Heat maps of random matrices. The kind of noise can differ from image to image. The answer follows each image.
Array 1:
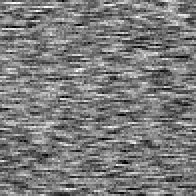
streaked along the rows
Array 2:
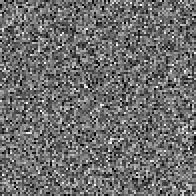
independent entries
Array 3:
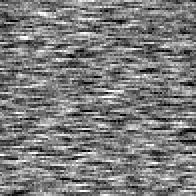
streaked along the rows
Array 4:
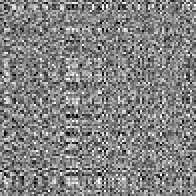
low rank plus noise
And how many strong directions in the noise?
one
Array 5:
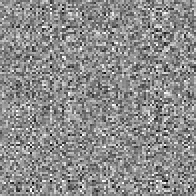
low rank plus noise
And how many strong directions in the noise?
two
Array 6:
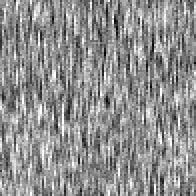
streaked along the columns
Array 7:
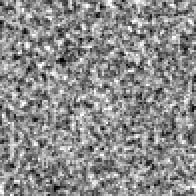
blotchy
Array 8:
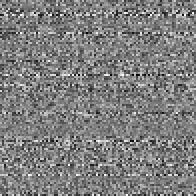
rows of uneven size
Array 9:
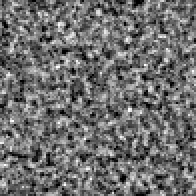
blotchy
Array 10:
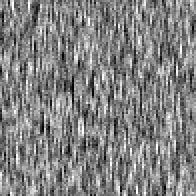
streaked along the columns
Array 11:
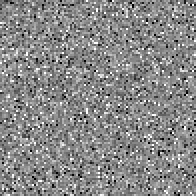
heavy tails
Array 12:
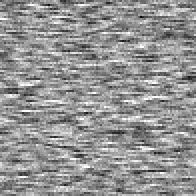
streaked along the rows
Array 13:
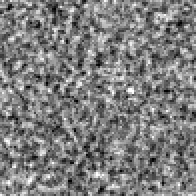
blotchy
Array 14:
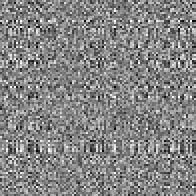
low rank plus noise
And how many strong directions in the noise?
one
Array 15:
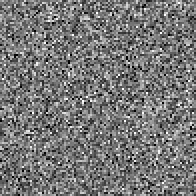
independent entries
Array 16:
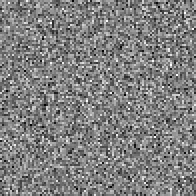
independent entries
